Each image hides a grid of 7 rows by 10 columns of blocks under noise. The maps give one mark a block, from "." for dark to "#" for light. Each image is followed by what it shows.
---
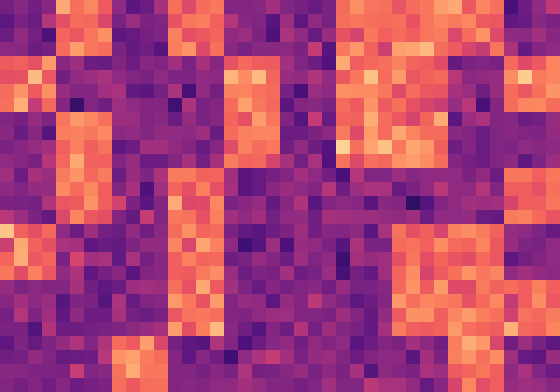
.#.#..###.
#...#.##.#
.#..#.##..
.#.#.....#
#..#...##.
...#...###
..#.....#.
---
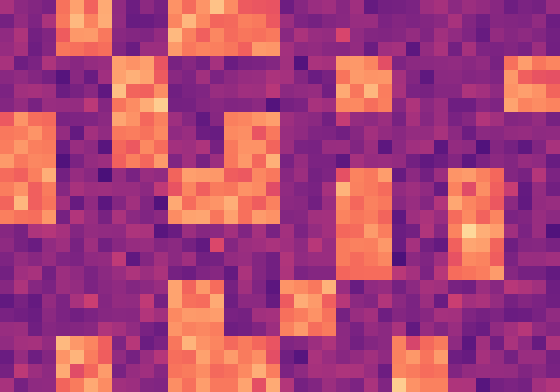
.#.##.....
..#...#..#
#.#.#.....
#..##.#.#.
......#.#.
...#.#....
.#.##..#..
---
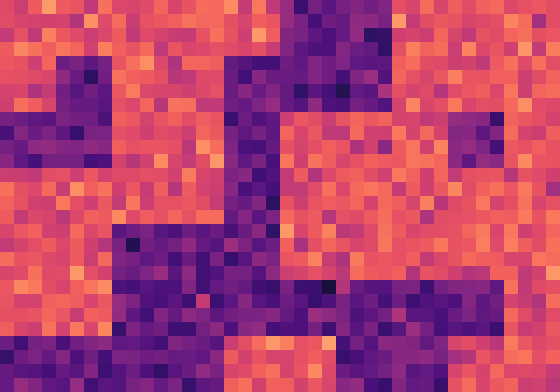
#####..###
#.##...###
..##.###.#
####.#####
##...#####
##.......#
....##..##
